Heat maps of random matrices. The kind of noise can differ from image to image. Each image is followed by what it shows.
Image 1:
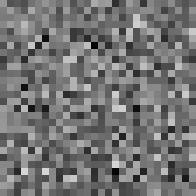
low rank plus noise
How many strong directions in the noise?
five to eight
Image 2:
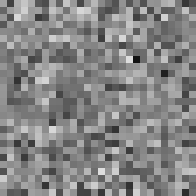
low rank plus noise
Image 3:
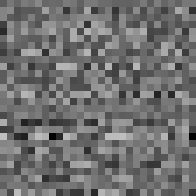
rows of uneven size
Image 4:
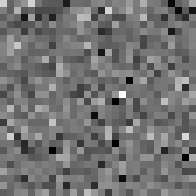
heavy tails
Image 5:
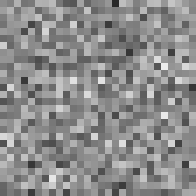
independent entries
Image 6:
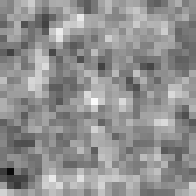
blotchy
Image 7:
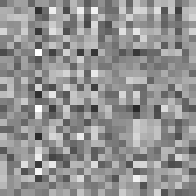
low rank plus noise
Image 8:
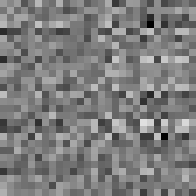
low rank plus noise
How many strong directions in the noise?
one
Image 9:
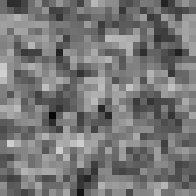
blotchy
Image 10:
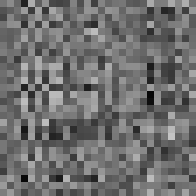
low rank plus noise
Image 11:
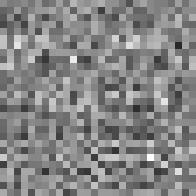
low rank plus noise
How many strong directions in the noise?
two
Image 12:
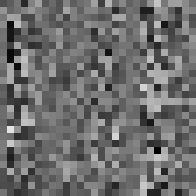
columns of uneven size
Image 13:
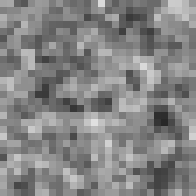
blotchy
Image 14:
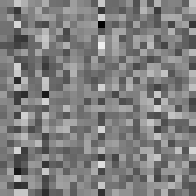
columns of uneven size
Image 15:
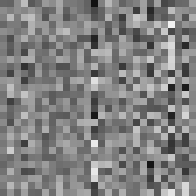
columns of uneven size
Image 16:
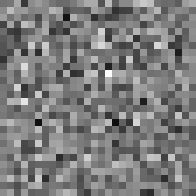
low rank plus noise
